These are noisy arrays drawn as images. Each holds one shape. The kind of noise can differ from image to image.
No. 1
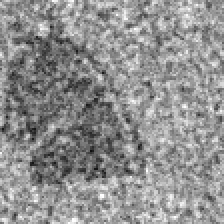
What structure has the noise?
blotchy
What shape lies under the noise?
chess knight
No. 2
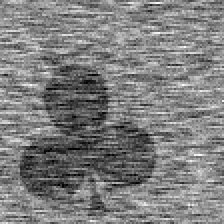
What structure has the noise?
streaked along the rows
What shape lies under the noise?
club
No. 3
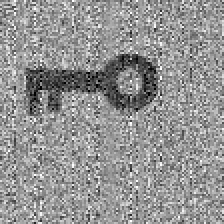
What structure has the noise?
columns of uneven size
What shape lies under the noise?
key
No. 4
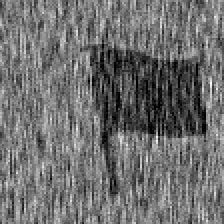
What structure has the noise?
streaked along the columns
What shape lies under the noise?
flag
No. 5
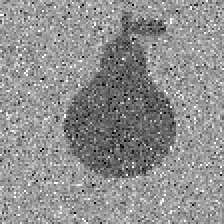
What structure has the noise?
heavy tails
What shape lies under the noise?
pear
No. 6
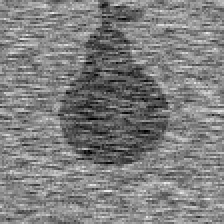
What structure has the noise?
streaked along the rows
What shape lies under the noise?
pear
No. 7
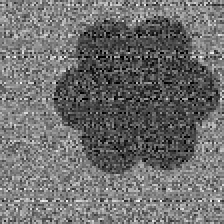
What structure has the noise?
rows of uneven size
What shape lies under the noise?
flower
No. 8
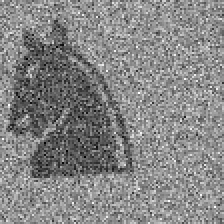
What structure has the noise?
independent entries
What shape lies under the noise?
chess knight
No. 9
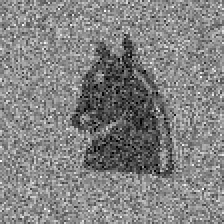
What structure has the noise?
independent entries
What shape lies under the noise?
chess knight
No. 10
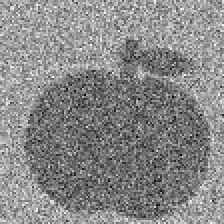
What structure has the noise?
independent entries
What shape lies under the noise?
apple
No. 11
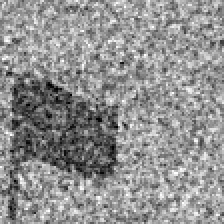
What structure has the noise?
blotchy
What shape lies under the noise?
flag
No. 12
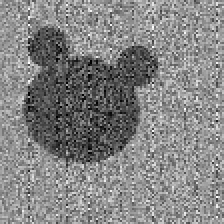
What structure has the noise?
columns of uneven size
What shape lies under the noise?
bear's head
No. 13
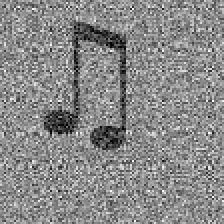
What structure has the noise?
low rank plus noise
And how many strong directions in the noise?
one
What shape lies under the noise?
pair of musical notes
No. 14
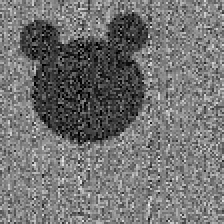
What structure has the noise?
columns of uneven size
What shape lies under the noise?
bear's head
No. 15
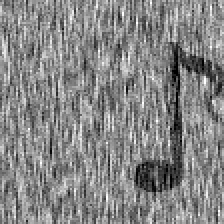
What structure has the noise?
streaked along the columns
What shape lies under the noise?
musical note
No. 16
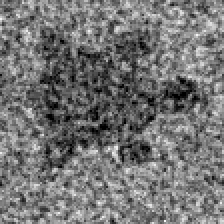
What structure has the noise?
blotchy
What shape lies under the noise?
turtle
